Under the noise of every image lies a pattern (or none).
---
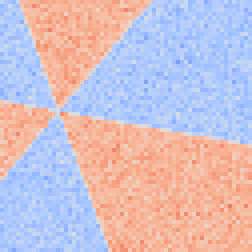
spokes from one point
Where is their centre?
middle left
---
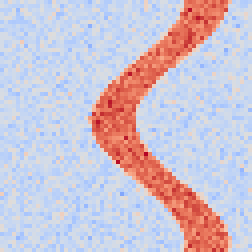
a wavy band
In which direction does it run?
top to bottom
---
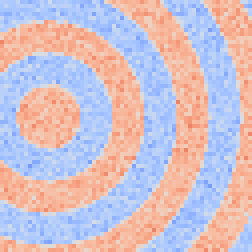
rings round one point
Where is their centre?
middle left
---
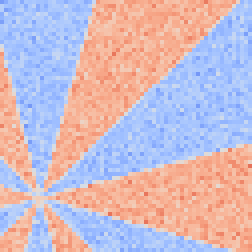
spokes from one point
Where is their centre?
bottom left
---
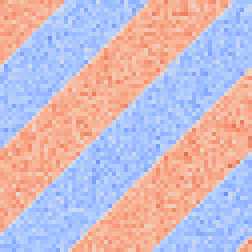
diagonal stripes
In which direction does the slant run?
bottom left to top right
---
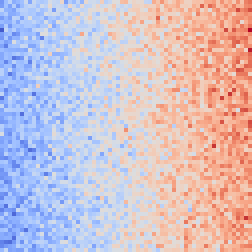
a smooth slope
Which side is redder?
right
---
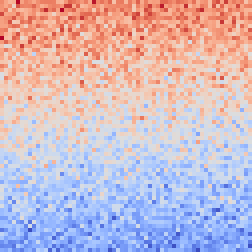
a smooth slope
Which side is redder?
top
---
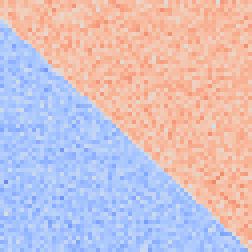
a sharp edge
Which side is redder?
top right
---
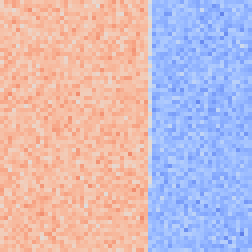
a sharp edge
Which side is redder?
left
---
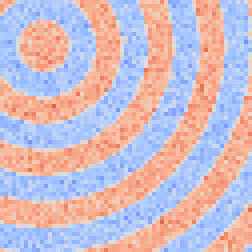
rings round one point
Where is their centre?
top left
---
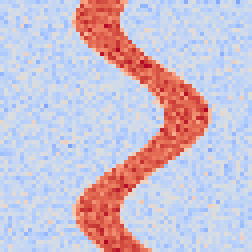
a wavy band
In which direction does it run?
top to bottom
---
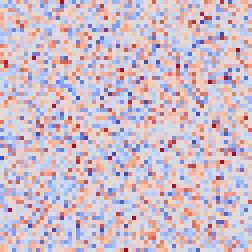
only noise
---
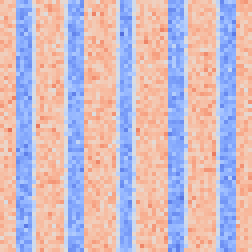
vertical stripes
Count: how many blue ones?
5
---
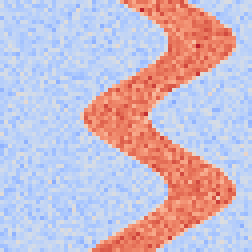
a wavy band
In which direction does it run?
top to bottom
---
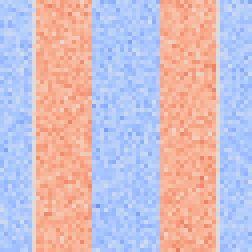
vertical stripes
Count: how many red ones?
2
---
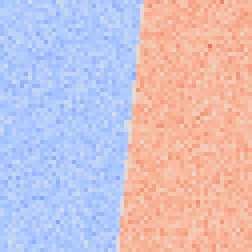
a sharp edge
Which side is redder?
right
